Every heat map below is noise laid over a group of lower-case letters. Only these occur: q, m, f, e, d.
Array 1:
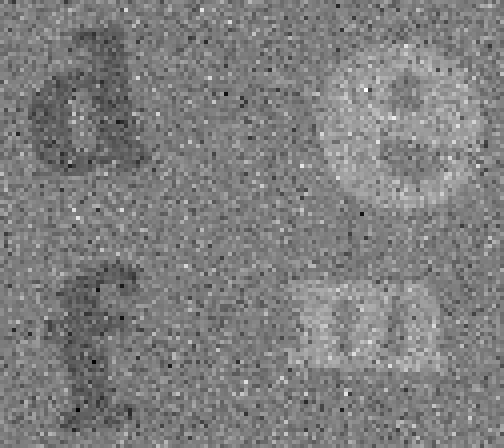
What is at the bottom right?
m
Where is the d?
top left
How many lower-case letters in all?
4
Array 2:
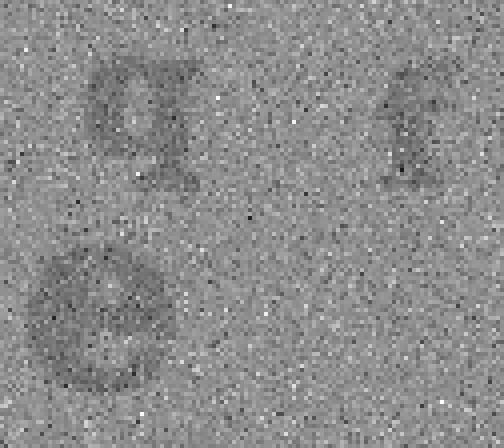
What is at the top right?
f
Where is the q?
top left
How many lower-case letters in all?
3
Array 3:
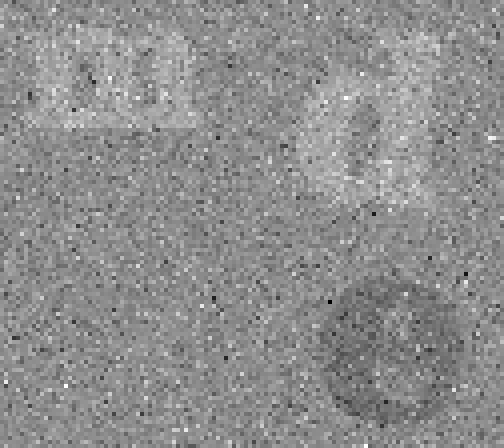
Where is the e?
bottom right
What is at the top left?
m
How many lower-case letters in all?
3
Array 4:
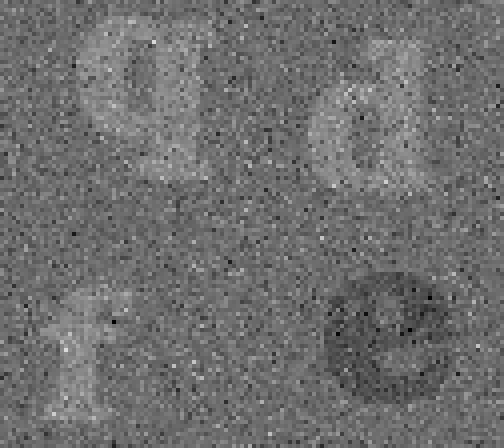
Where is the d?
top right
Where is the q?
top left
